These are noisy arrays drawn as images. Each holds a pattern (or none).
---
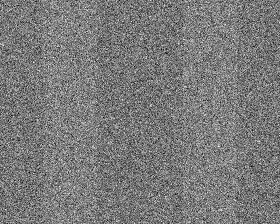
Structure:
vertical stripes
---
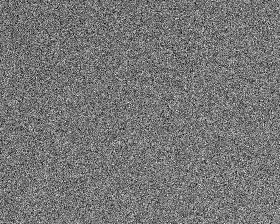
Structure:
a smooth slope
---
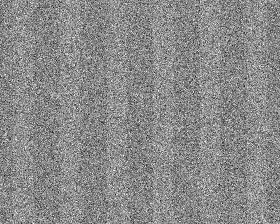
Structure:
vertical stripes
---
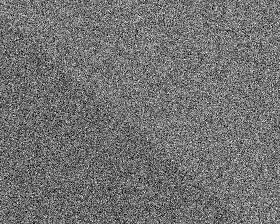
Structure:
a sharp edge
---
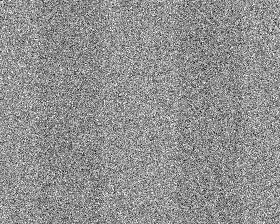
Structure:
vertical stripes
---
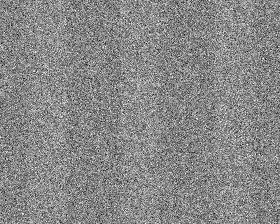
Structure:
vertical stripes
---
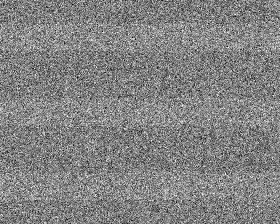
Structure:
horizontal stripes
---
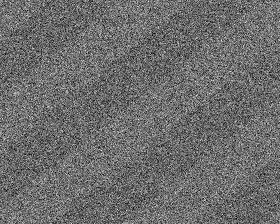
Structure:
diagonal stripes
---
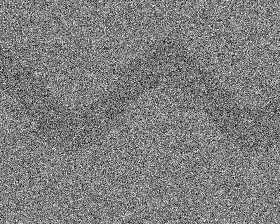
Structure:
a wavy band
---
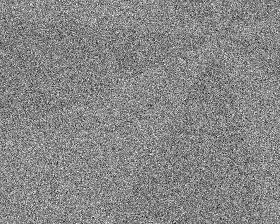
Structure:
spokes from one point
